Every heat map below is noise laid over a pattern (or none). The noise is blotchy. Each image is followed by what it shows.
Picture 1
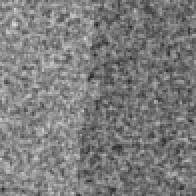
a sharp edge
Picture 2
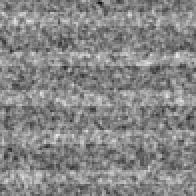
horizontal stripes
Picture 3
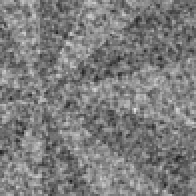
spokes from one point
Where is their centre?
middle left
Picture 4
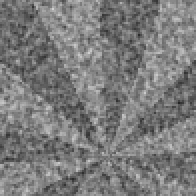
spokes from one point
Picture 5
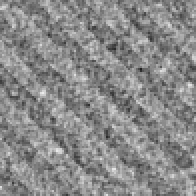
diagonal stripes
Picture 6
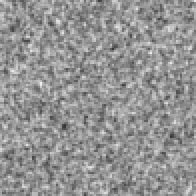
only noise
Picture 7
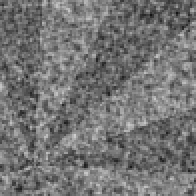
spokes from one point
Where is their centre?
bottom left
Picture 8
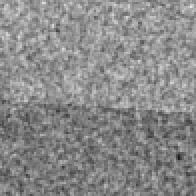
a sharp edge
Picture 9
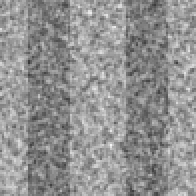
vertical stripes
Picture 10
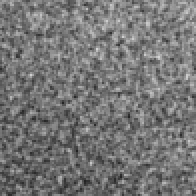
a smooth slope
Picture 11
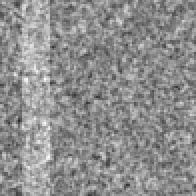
one vertical stripe
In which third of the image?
left
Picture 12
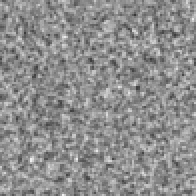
only noise
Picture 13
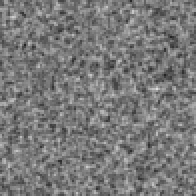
only noise
